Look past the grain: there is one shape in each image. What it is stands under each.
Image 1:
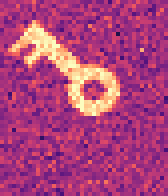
light key
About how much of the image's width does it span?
two thirds
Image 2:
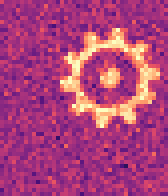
light gear
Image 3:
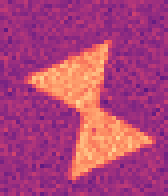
light bow tie
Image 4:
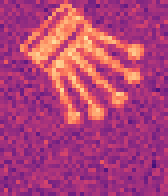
light chess queen
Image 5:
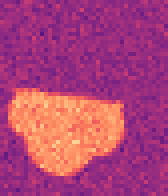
light cloud
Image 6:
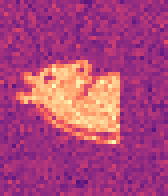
light chess knight
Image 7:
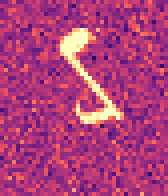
light musical note
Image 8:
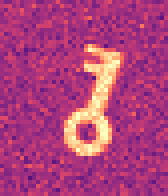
light key
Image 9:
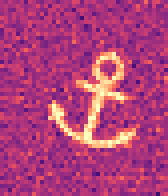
light anchor
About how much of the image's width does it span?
half
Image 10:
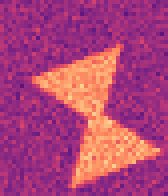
light bow tie
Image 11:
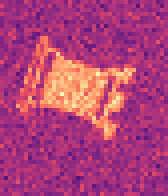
light chess rook
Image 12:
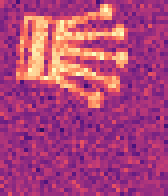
light chess queen
